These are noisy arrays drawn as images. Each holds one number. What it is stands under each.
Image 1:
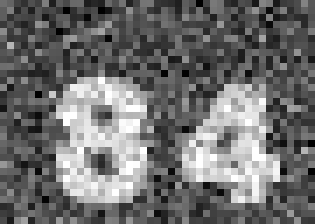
84
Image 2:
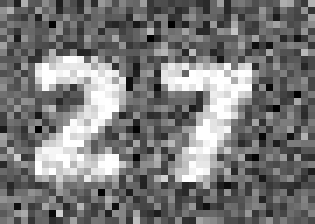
27
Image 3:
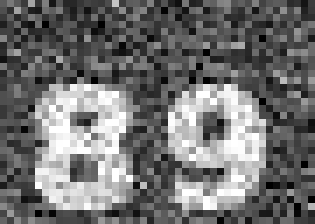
89
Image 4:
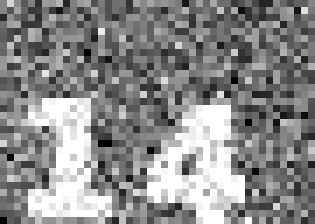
14
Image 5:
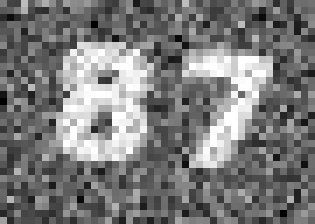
87
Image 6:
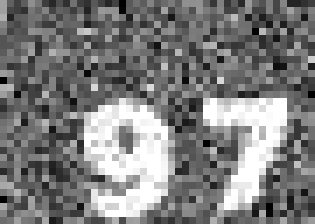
97
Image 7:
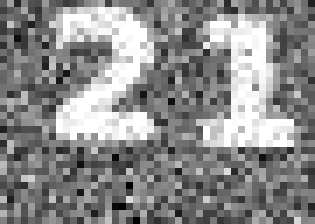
21
